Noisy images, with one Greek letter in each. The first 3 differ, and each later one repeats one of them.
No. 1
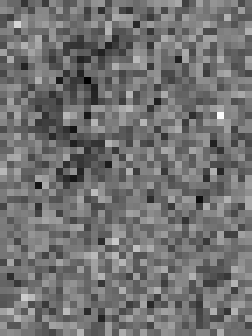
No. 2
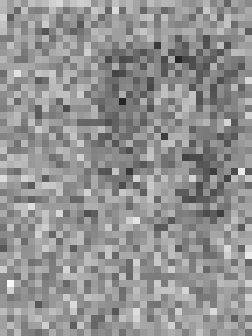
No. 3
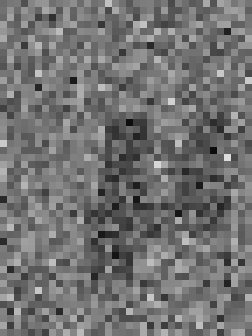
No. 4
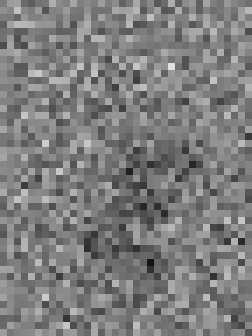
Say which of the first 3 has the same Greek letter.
1
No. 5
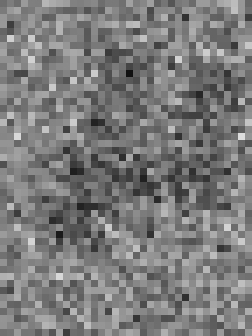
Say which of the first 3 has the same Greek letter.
3
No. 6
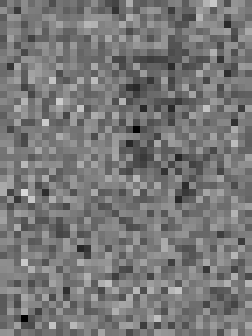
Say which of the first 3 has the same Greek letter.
1
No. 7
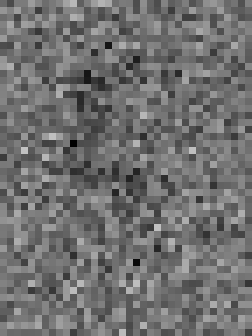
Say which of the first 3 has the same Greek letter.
1
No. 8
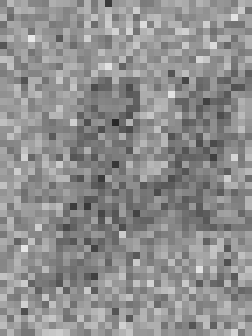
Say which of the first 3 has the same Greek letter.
3
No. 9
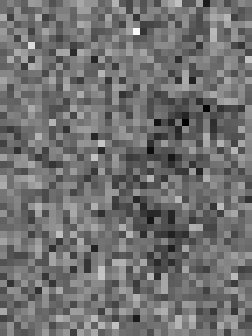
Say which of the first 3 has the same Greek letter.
1
